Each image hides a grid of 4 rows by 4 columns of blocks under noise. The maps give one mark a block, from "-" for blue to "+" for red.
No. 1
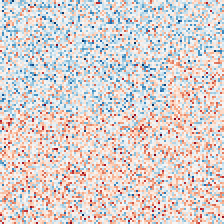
- - - -
- - - +
+ + + +
+ + + +
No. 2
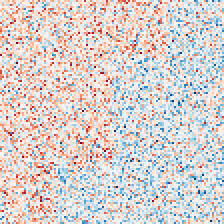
+ + + -
+ + - -
+ + - -
+ - - -
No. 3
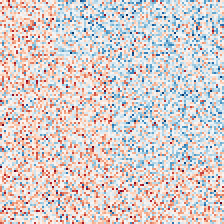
+ - - -
+ + - -
+ + - -
+ + + +
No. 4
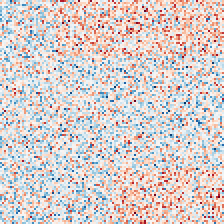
- + + +
- - - -
- - - -
- - + +
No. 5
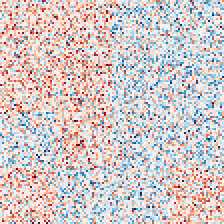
+ + - -
+ + - -
- + - -
+ - - +
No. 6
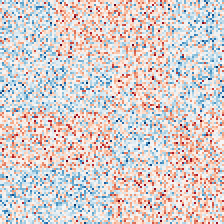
- + + -
- - + -
+ + - +
- - + +
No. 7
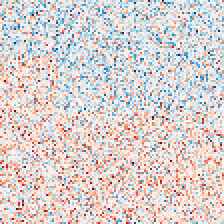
- - - -
+ - - -
+ + + +
+ + + +
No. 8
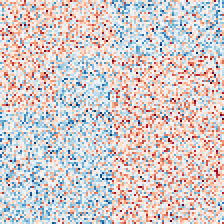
+ + - -
+ - + +
- - + +
- - + +
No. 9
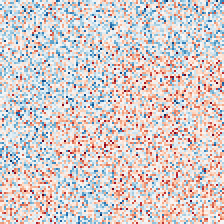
- - - -
- - + +
- + + +
+ - + +
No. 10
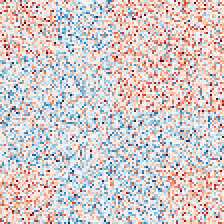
+ - + +
- - + +
- - - -
+ - - +
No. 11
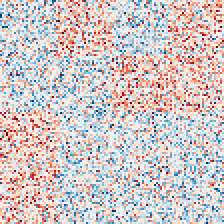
- + - +
- - + +
+ - - -
+ - - -
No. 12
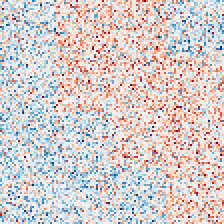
- + + -
- + + +
- - + +
- - - +
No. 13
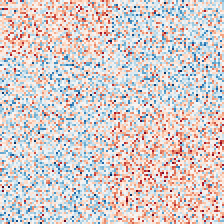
+ + - -
- - - -
- - + +
- - + +
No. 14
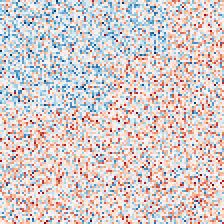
- - - +
- - + +
+ + + +
+ + + +
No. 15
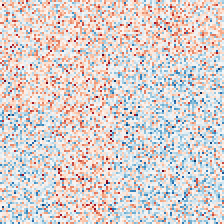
+ + + +
+ + - -
- + - -
- + - -
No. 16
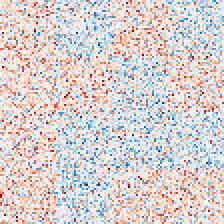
+ - + -
+ + - +
+ - - -
+ - + +
